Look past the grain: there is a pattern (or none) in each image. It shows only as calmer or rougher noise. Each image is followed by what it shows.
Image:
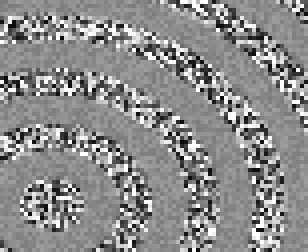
rings round one point
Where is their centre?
bottom left
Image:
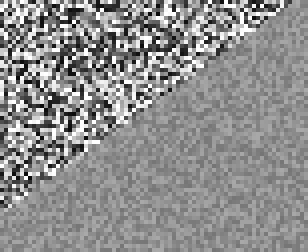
a sharp edge
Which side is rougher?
top left
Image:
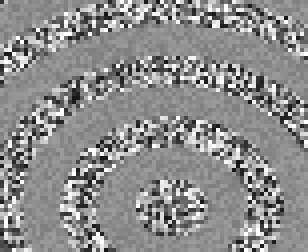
rings round one point
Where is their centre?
bottom middle
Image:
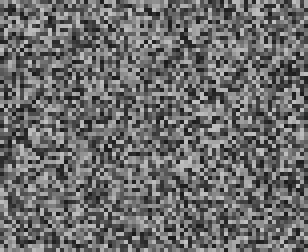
only noise
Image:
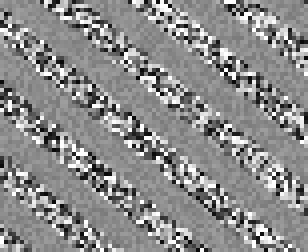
diagonal stripes
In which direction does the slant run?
top left to bottom right
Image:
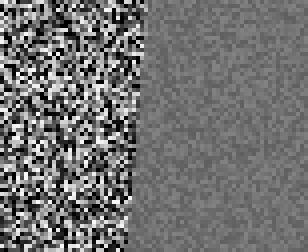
a sharp edge
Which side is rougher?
left
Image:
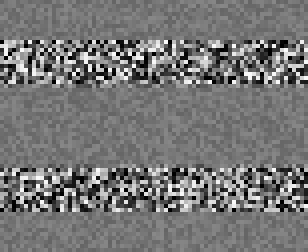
horizontal stripes
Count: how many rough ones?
2
